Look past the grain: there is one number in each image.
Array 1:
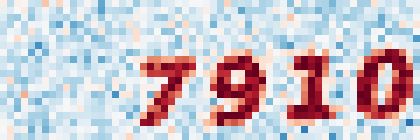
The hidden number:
7910
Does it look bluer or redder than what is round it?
redder
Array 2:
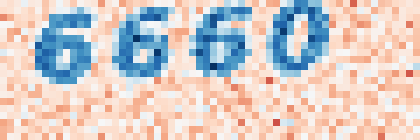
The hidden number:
6660
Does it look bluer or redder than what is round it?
bluer
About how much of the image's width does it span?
two thirds
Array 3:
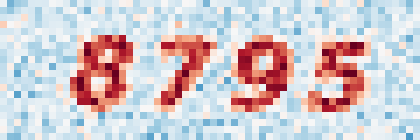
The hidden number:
8795
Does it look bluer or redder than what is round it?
redder
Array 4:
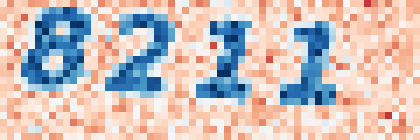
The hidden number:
8211
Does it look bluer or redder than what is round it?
bluer
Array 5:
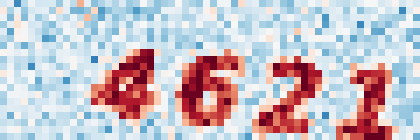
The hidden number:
4621
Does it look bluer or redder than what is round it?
redder
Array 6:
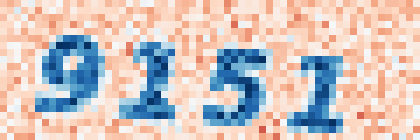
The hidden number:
9151
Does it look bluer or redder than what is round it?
bluer
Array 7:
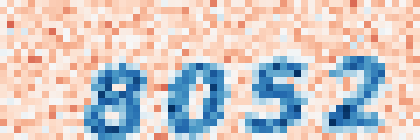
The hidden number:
8052
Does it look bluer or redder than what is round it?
bluer
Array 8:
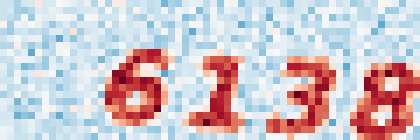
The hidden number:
6138
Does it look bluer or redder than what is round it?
redder
